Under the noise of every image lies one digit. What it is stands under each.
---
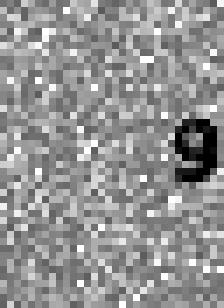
dark 9, middle right
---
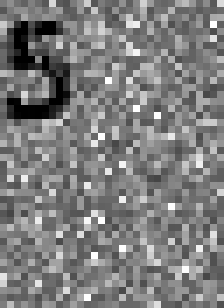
dark 5, top left
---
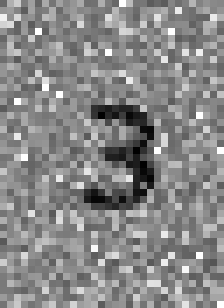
dark 3, centre
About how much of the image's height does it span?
a third
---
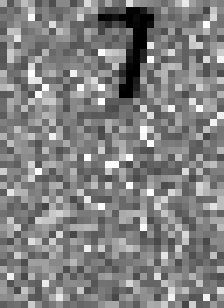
dark 7, top middle
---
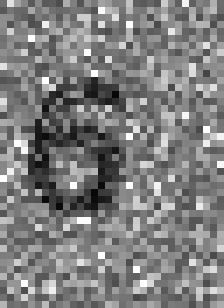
dark 6
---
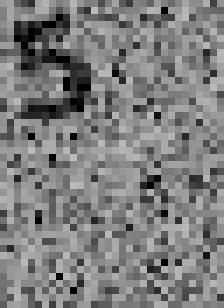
dark 5, top left
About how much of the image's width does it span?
a third
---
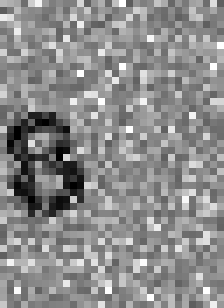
dark 8, middle left
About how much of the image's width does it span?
a third
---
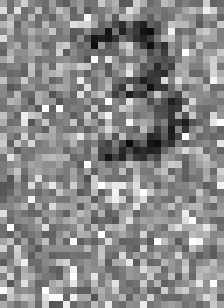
dark 3
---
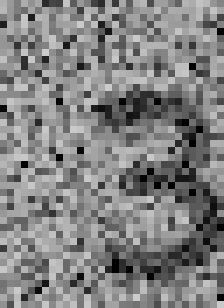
dark 3
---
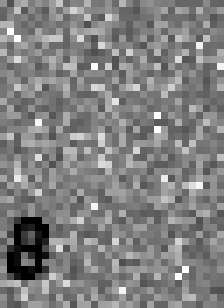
dark 8, bottom left
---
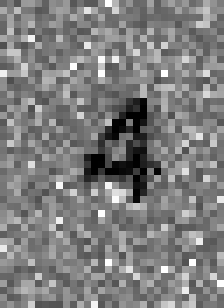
dark 4, centre
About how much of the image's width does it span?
a third
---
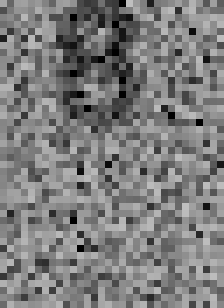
dark 8, top middle
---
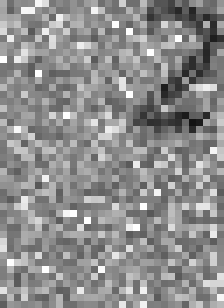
dark 2, top right
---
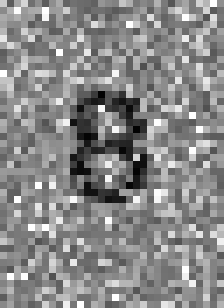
dark 8, centre
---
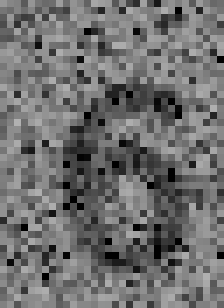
dark 6
